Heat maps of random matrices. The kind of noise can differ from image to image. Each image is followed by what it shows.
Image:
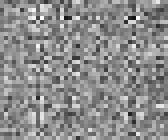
low rank plus noise
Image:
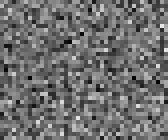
independent entries
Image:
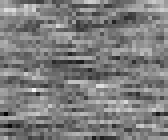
streaked along the rows
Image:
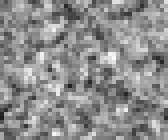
blotchy
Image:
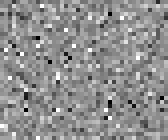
heavy tails
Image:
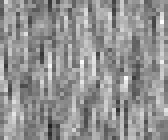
streaked along the columns
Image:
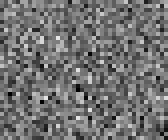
low rank plus noise
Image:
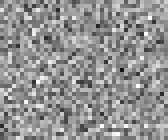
independent entries
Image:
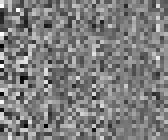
columns of uneven size
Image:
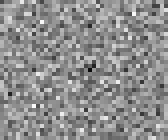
independent entries
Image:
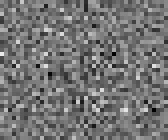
low rank plus noise
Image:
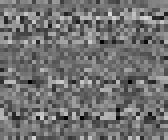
rows of uneven size
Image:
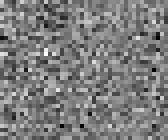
low rank plus noise
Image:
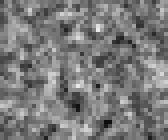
blotchy
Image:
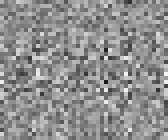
low rank plus noise
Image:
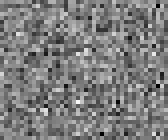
low rank plus noise
